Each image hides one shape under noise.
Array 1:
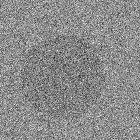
disc
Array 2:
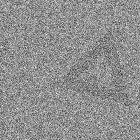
triangle frame
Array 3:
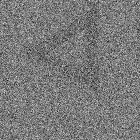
triangle frame
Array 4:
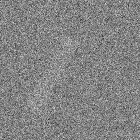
bar
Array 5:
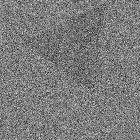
triangle
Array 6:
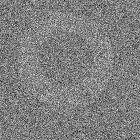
ring
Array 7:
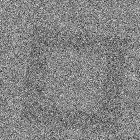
square frame
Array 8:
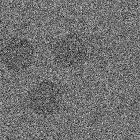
three dots
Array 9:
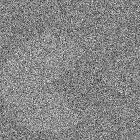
disc with a wedge cut out
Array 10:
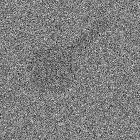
lollipop
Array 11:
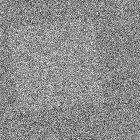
square
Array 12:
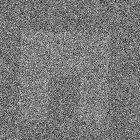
square with a notch
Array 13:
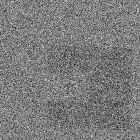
square with a notch
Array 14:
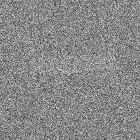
bar
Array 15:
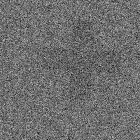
cross
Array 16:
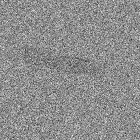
bar
